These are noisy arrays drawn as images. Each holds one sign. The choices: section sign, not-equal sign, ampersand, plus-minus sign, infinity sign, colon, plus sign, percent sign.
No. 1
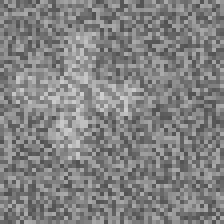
light plus sign
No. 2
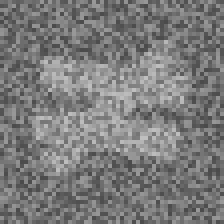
light not-equal sign
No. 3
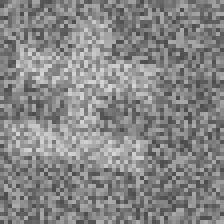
light plus-minus sign
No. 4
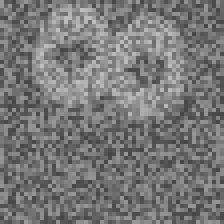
light infinity sign
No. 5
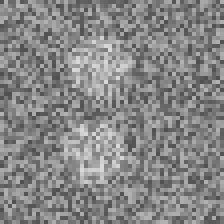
light colon
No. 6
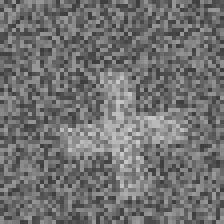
light plus sign
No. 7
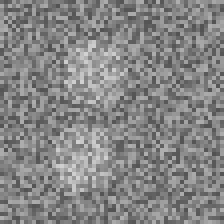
light colon
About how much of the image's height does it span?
two thirds
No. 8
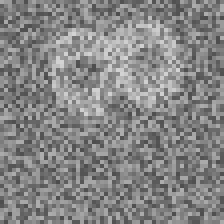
light infinity sign
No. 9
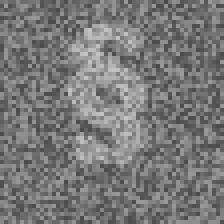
light section sign
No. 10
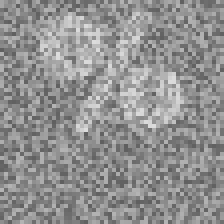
light percent sign
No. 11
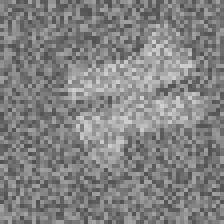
light not-equal sign
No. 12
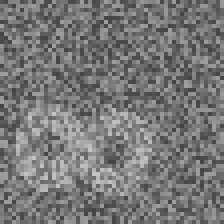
light infinity sign
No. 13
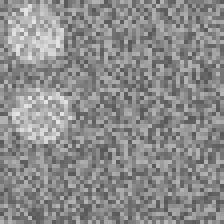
light colon
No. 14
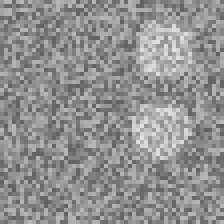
light colon
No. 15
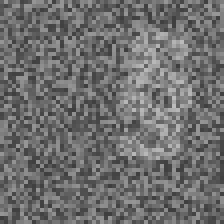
light section sign
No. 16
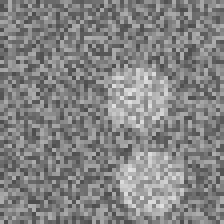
light colon
